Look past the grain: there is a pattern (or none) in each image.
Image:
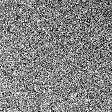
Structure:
a smooth slope
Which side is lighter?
bottom left
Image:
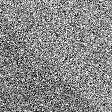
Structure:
a sharp edge
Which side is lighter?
top right
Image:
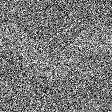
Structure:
a wavy band
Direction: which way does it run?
left to right
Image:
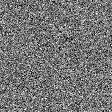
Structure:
only noise
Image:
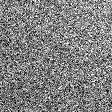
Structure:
a smooth slope
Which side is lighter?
top right
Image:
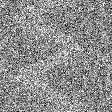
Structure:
a wavy band
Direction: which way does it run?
top to bottom
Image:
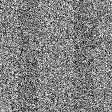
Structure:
vertical stripes
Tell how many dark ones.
2
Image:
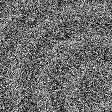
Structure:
rings round one point
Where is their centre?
bottom right
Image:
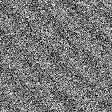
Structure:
diagonal stripes
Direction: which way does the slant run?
top left to bottom right
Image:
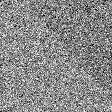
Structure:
a sharp edge
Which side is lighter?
bottom left
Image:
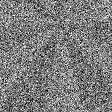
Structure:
spokes from one point
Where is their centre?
top middle
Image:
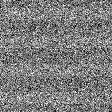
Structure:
horizontal stripes
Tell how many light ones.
4
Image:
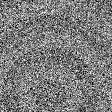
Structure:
rings round one point
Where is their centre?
bottom middle
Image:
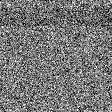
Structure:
one horizontal stripe
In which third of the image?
top
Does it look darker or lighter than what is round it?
darker
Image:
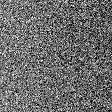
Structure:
a smooth slope
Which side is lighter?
left
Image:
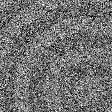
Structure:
rings round one point
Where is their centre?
bottom right
